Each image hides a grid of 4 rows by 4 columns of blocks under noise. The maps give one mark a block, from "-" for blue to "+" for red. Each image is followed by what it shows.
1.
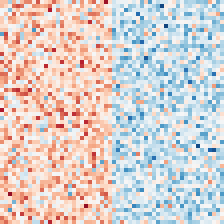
++--
++--
++--
++--
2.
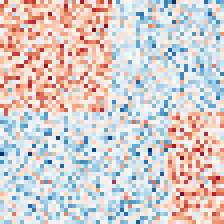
++--
++--
---+
---+
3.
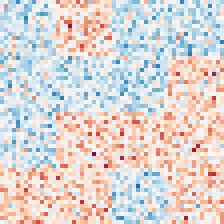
-+--
---+
-+++
++-+
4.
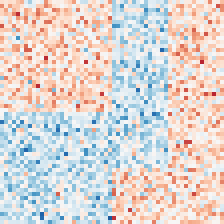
++-+
++-+
---+
--++
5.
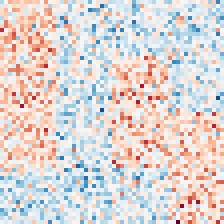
+---
+-+-
+-++
---+
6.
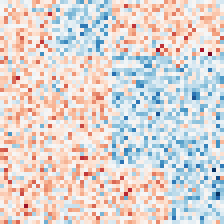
+-++
++--
++--
+++-
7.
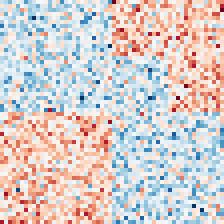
--++
---+
++--
++--
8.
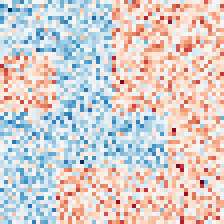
--++
+-++
---+
-+++
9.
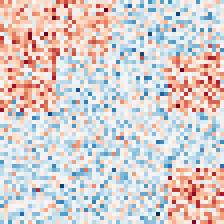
++--
+--+
----
---+
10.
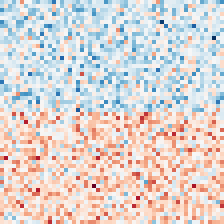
----
----
++++
++++
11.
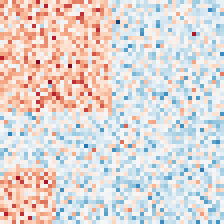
++--
++--
----
+---
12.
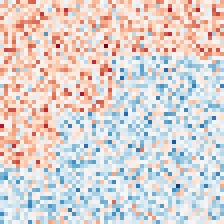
++++
++--
+---
----
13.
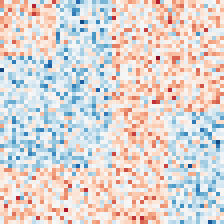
+-++
--++
--+-
+++-
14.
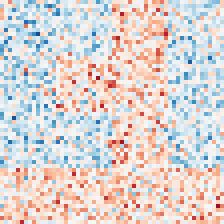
--+-
-++-
--+-
++++
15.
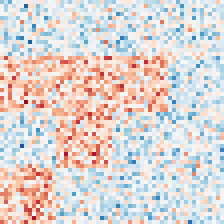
----
+++-
-+--
+---
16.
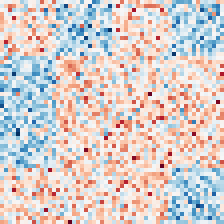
+-+-
-+++
-+++
+++-
